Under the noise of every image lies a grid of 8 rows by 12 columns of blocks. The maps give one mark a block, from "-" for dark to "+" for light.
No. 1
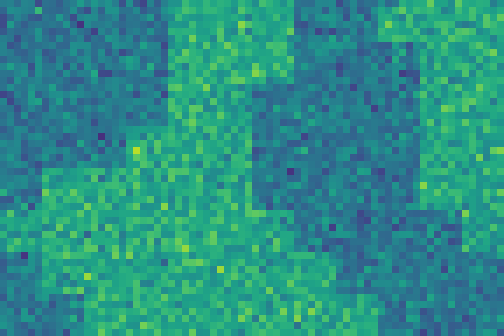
- - - - + + + - - + + +
- - - - + + + - - - + +
- - - - + + - - - - + +
- - - + + + - - - - + +
- + + + + + - - - - + +
+ + + + + + + - - - - +
- + + + + + + + - - - -
- - + + + + + + + - - -
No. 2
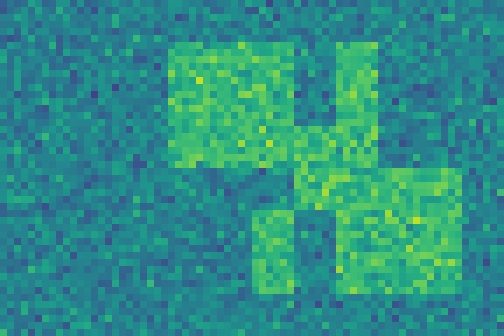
- - - - - - - - - - - -
- - - - + + + - + - - -
- - - - + + + - + - - -
- - - - + + + + + - - -
- - - - - - - + + + + -
- - - - - - + - + + + -
- - - - - - + - + + + -
- - - - - - - - - - - -
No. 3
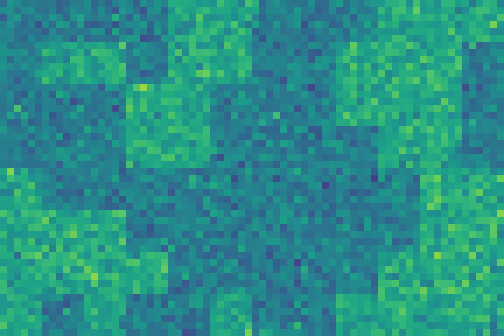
- - - - + + - - - + + +
- + + - + + - - + + + -
- - - + + - - - + + + -
- - - + + - - - - + + -
+ - - - - - - - - - + +
+ + + - - - - - - - + +
+ + + + - - - - - + + +
+ - + - - + - - + + + +
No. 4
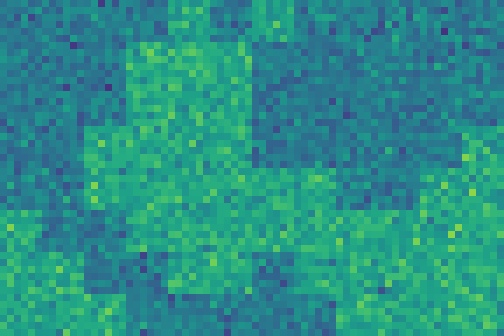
- - - - + - + - - - - -
- - - + + + - - - - - -
- - - + + + - - - - - -
- - + + + + - - - - - +
- - + + + + + + - - + +
+ - - + + + + + + + + +
+ + - - + + - + + + + +
+ + + - - - - - + + + +
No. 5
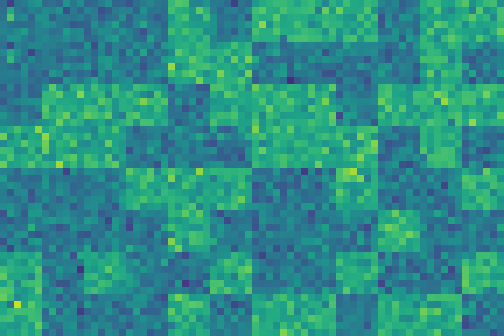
- - - - + - + + + - + +
- - - - + + - - - - + -
- + + + - + + + - + + +
+ + + - - - + + + - + -
- - - + + + - - + - - +
- - - - + - - - - + - -
+ - + - - + - - + - - +
+ - - - + - + + - + + -
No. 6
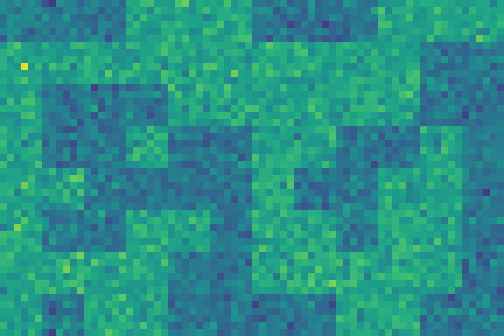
- - - + + + - - - + + +
+ + + + + + + + + + - -
+ - - - + + + + + + - -
+ - - + - - + + - - + -
+ + - - - - + - - + + -
+ - - + + - + + - + + -
+ + + + - - + + + + + -
+ - + + - - - - + + - -
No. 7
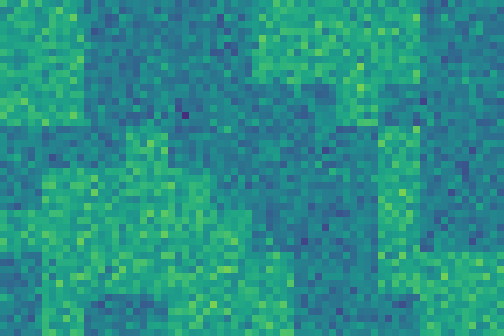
+ + - - - - + + + + - -
+ + - - - - + + + + - -
+ + - - - - - - + - - -
- - - + - - - - - + - -
- + + + + - - - - + - -
+ + + + + + - - - + - -
- + + + + + + - - + + +
- + - - + + + - - - + +
